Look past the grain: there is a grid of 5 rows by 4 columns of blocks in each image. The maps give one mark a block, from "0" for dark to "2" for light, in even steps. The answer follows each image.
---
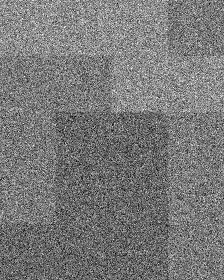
2221
1122
1001
1001
0001
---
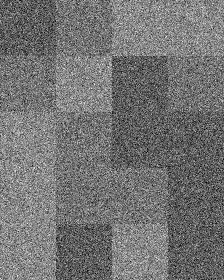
0122
1201
2100
2110
2020
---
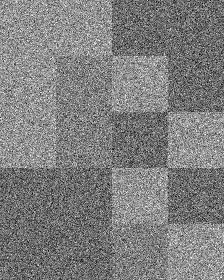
2200
2120
2102
0020
0012
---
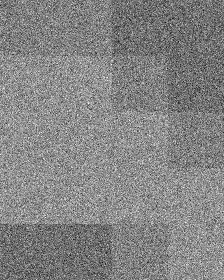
1100
2210
2221
2222
0012
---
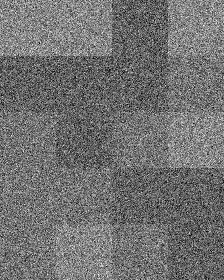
2202
0001
1012
1100
1210
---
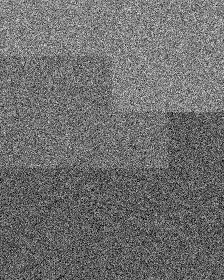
2222
1122
1110
0000
0000
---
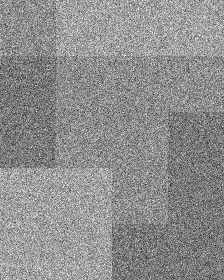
1222
0111
0110
2210
2200
